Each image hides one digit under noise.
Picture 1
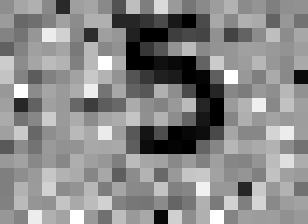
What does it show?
dark 5
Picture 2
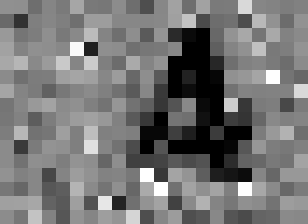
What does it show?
dark 4
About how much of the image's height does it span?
two thirds
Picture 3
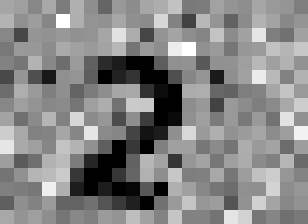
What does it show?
dark 2
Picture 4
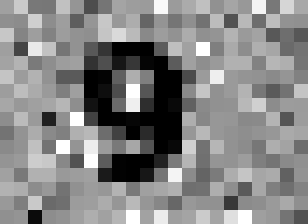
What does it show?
dark 9
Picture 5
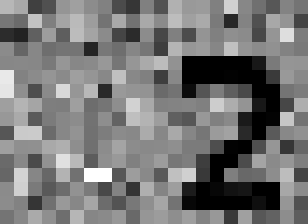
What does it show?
dark 2
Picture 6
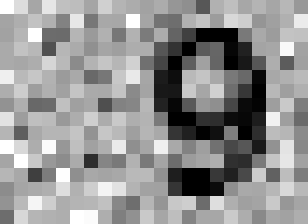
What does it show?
dark 9
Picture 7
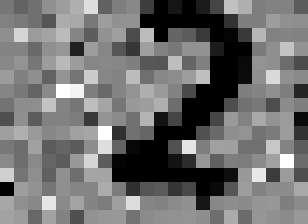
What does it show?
dark 2
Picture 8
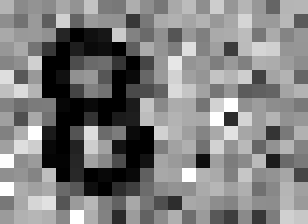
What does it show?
dark 8
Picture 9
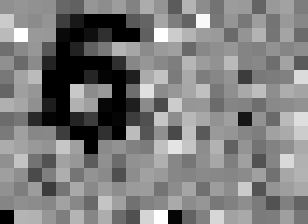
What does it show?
dark 6
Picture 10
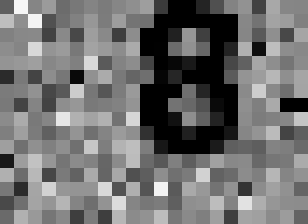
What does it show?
dark 8
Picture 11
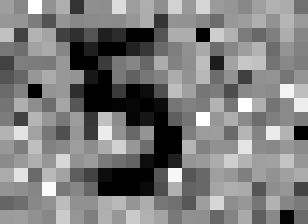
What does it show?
dark 5
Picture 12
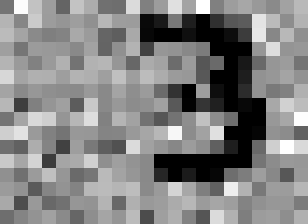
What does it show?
dark 3
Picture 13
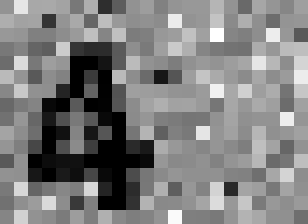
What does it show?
dark 4
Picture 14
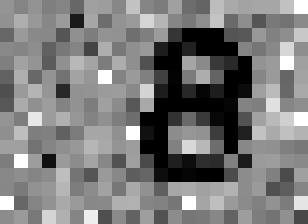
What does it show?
dark 8
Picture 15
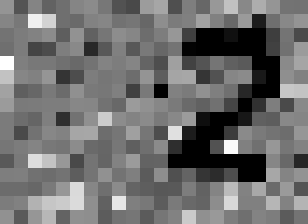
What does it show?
dark 2
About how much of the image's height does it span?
two thirds
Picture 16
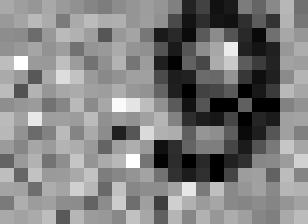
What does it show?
dark 9
